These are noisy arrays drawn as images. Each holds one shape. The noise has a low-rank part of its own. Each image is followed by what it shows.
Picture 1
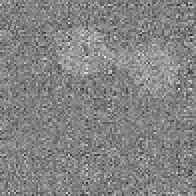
dumbbell
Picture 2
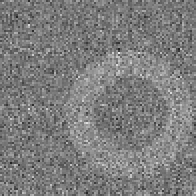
ring
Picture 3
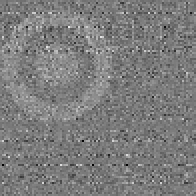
bullseye
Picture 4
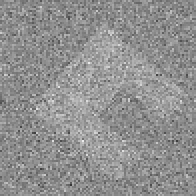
square with a notch
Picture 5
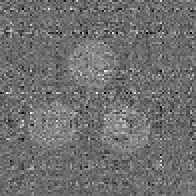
three dots
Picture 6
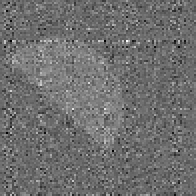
half disc
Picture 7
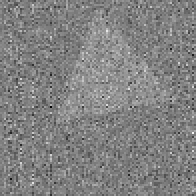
triangle
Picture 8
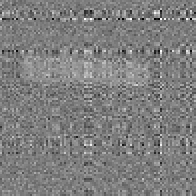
bar
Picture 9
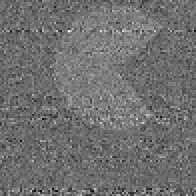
disc with a wedge cut out
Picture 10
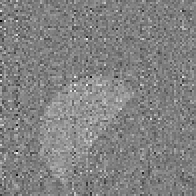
half disc
